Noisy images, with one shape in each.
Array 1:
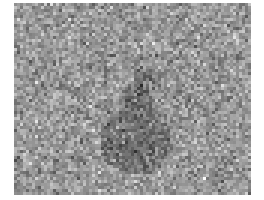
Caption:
dark pear
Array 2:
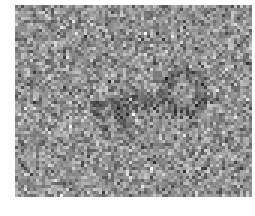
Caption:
dark key
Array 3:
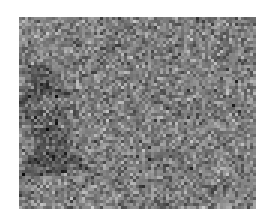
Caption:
dark chess bishop
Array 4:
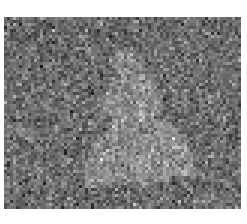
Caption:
light chess pawn
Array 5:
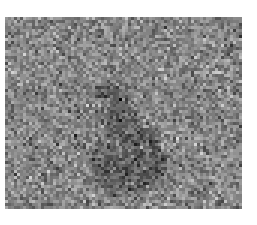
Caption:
dark pear
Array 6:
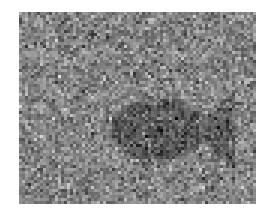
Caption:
dark fish
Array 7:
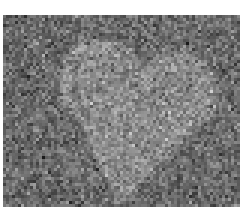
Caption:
light heart
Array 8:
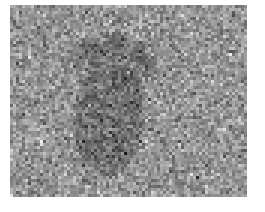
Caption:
dark footprint
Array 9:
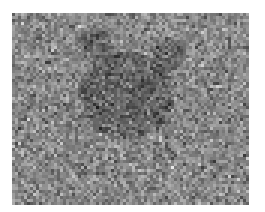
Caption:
dark bear's head
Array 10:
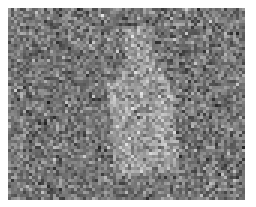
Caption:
light bottle
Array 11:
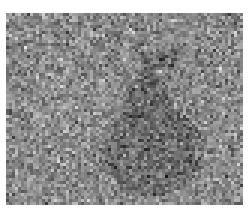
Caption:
dark pear
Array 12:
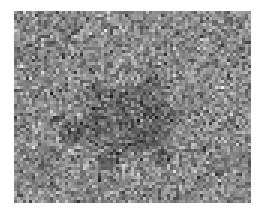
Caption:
dark turtle
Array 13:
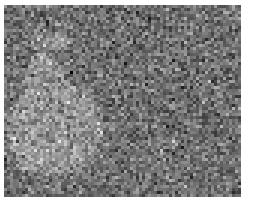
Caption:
light pear
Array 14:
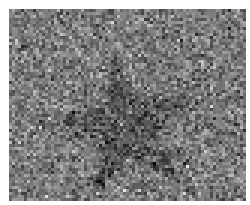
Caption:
dark star
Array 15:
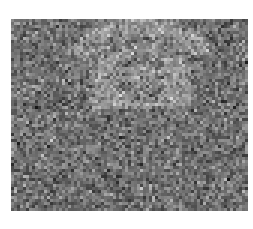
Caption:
light telephone
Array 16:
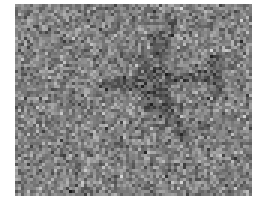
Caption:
dark airplane
